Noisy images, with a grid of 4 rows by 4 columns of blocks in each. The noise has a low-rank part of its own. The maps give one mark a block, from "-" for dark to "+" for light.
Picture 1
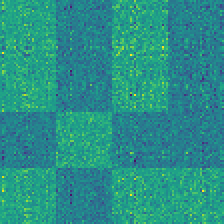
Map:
+-+-
+-+-
-+--
+-++
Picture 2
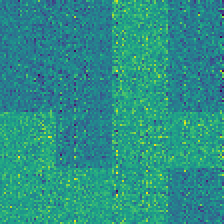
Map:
--+-
--+-
+-++
+++-
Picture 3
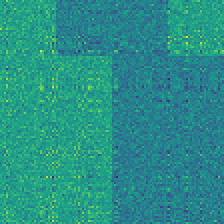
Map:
+--+
++--
++--
++--
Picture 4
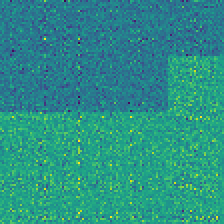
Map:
----
---+
++++
++++
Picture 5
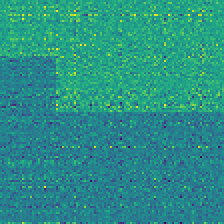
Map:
++++
-+++
----
----
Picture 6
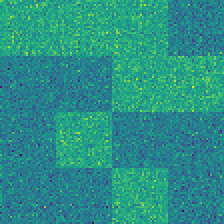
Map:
+++-
--++
-+--
--+-
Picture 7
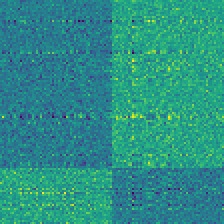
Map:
--++
--++
--++
++--
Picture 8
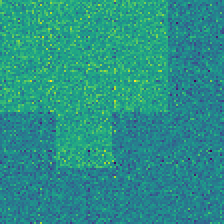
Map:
+++-
+++-
-+--
----
